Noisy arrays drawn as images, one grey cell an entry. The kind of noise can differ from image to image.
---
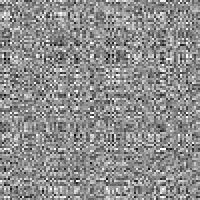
low rank plus noise
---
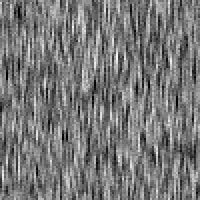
streaked along the columns
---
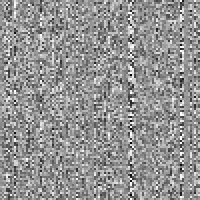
columns of uneven size
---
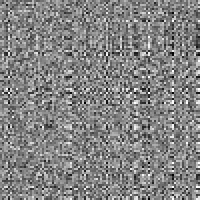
low rank plus noise
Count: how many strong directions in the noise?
one
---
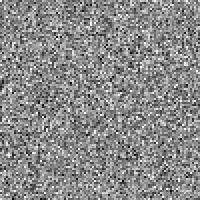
independent entries
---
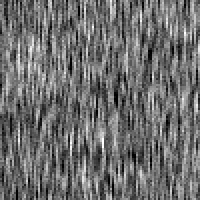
streaked along the columns
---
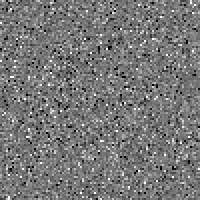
heavy tails
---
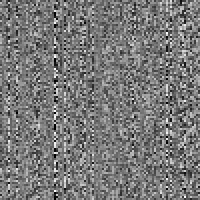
columns of uneven size
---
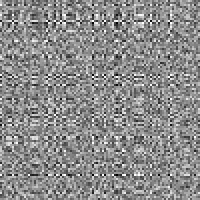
low rank plus noise
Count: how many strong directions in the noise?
one
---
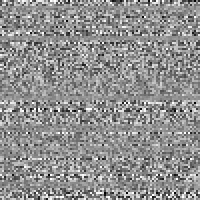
rows of uneven size
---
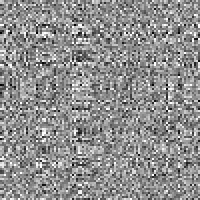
low rank plus noise
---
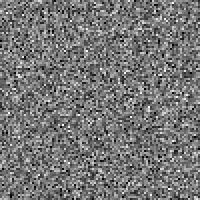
independent entries
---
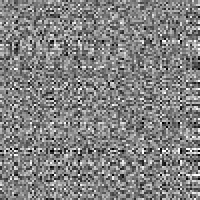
low rank plus noise
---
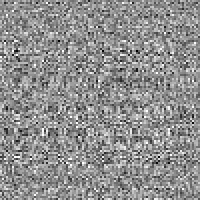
low rank plus noise
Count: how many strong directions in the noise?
three or four
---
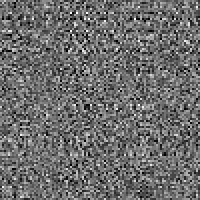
low rank plus noise
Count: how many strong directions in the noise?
five to eight
